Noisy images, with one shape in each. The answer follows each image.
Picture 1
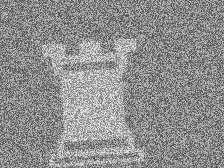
light chess rook
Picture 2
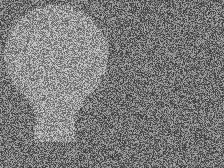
light light bulb
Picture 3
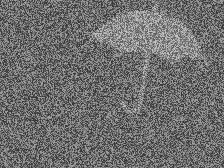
light umbrella
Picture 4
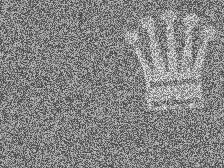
light chess queen
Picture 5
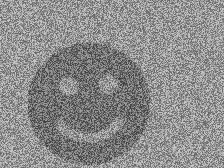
dark smiling face
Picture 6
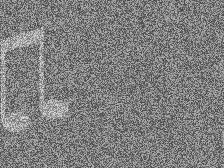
light pair of musical notes
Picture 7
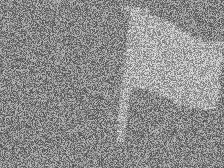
light flag
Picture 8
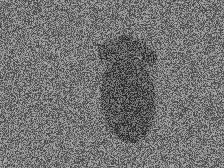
dark footprint
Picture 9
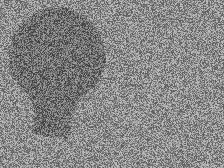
dark light bulb
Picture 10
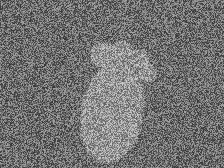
light footprint
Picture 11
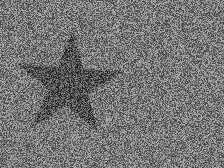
dark star
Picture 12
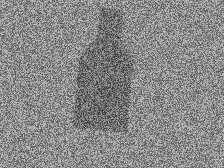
dark bottle
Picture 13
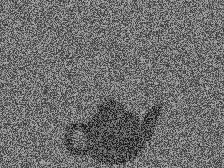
dark teapot, bottom middle
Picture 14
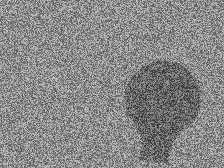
dark light bulb
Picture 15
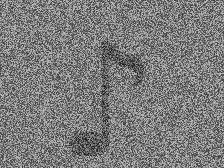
dark musical note
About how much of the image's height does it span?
two thirds
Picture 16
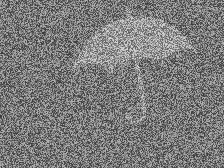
light umbrella
